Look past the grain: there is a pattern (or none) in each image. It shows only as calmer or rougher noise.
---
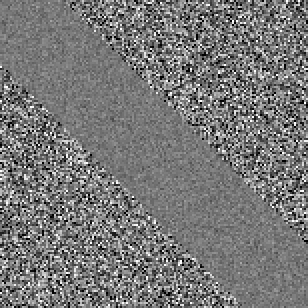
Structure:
a diagonal band
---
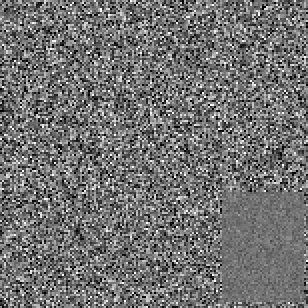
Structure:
one block
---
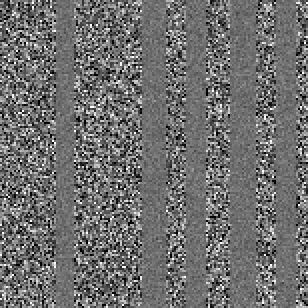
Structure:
bands of columns
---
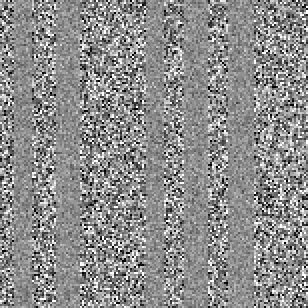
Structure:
bands of columns
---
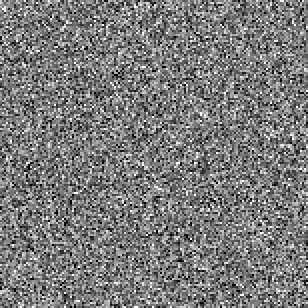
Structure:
only noise
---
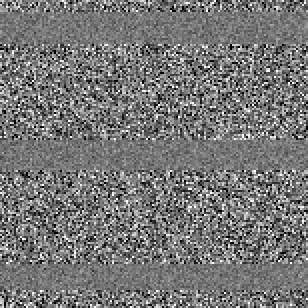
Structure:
bands of rows
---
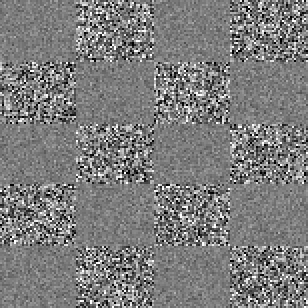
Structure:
a checkerboard
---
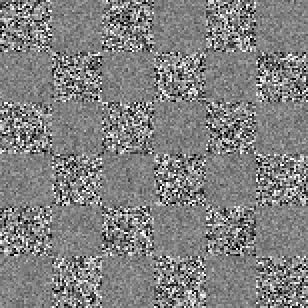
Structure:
a checkerboard
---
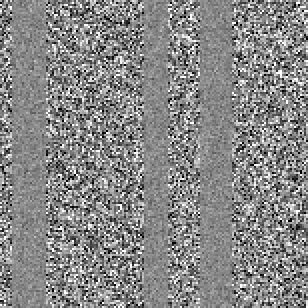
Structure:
bands of columns
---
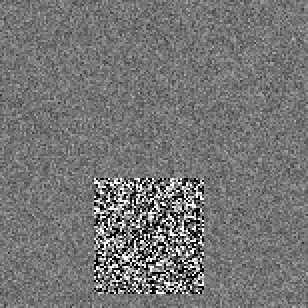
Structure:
one block
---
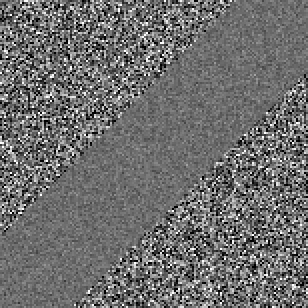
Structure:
a diagonal band
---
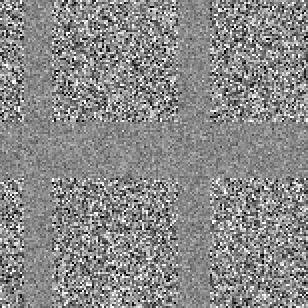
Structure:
bands of rows crossing bands of columns
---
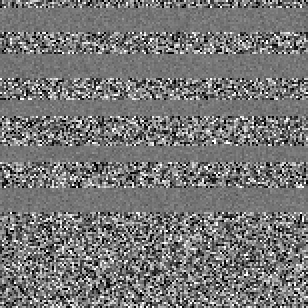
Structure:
bands of rows
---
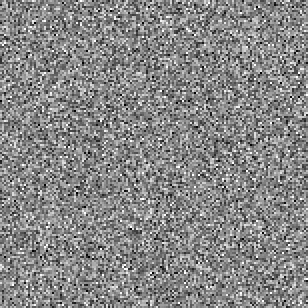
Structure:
only noise
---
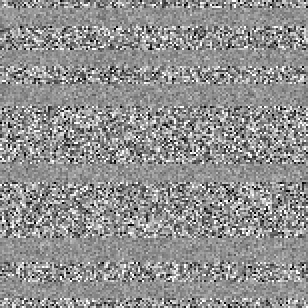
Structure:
bands of rows
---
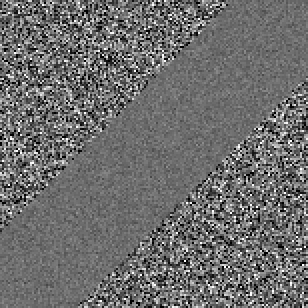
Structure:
a diagonal band
